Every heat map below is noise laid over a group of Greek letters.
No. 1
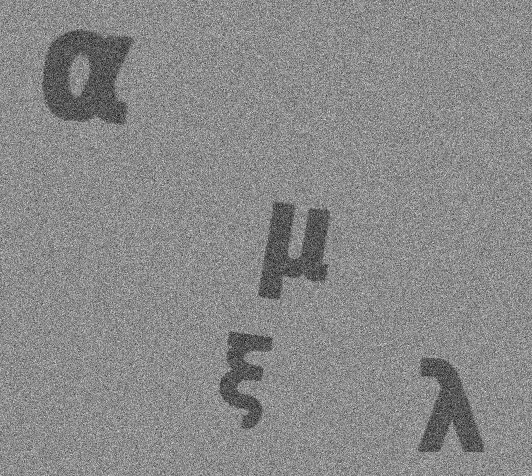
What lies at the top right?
nothing
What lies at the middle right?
nothing
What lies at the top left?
alpha
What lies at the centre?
mu
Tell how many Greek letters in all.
4
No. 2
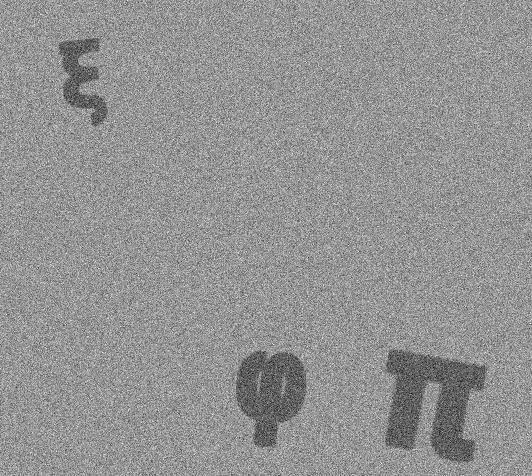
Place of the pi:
bottom right
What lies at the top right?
nothing
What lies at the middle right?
nothing
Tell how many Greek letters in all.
3
